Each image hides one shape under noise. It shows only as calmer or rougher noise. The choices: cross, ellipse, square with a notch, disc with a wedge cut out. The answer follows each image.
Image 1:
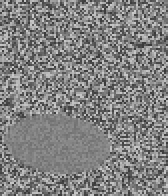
calm ellipse
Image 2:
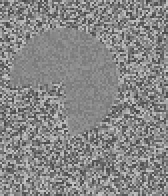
calm disc with a wedge cut out
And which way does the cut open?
down and left
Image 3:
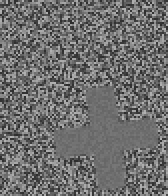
calm cross
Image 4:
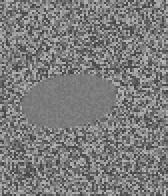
calm ellipse
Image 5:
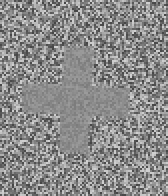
calm cross
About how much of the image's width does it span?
two thirds
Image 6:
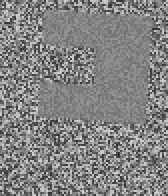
calm square with a notch
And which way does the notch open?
left
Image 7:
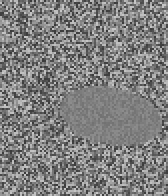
calm ellipse
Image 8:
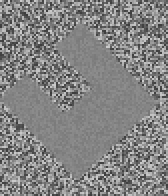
calm square with a notch
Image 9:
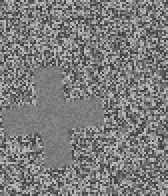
calm cross
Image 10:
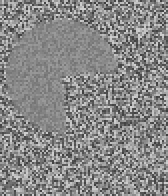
calm disc with a wedge cut out
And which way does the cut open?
down and right
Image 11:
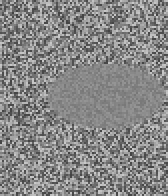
calm ellipse
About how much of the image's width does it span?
two thirds
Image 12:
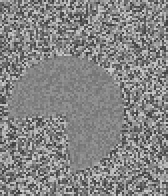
calm disc with a wedge cut out
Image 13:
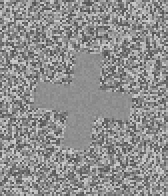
calm cross
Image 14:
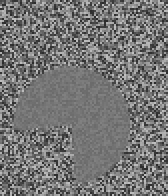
calm disc with a wedge cut out
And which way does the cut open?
down and left
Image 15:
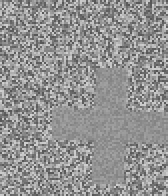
calm cross
